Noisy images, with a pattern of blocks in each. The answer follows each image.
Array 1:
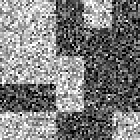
no symmetry
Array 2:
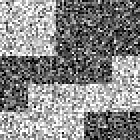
no symmetry
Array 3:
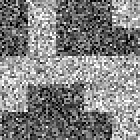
no symmetry
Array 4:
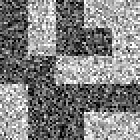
no symmetry
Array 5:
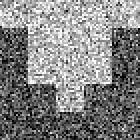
left and right mirror each other
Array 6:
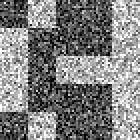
top and bottom mirror each other
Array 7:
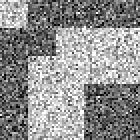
mirrored about the diagonal from the top left
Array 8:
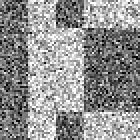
top and bottom mirror each other
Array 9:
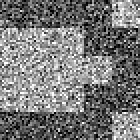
top and bottom mirror each other
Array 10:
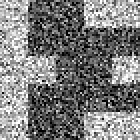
top and bottom mirror each other
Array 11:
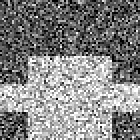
left and right mirror each other
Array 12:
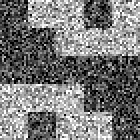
the same after a half turn
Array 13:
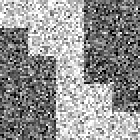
the same after a half turn
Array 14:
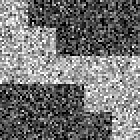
the same after a half turn
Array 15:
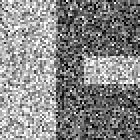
top and bottom mirror each other
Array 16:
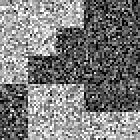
no symmetry
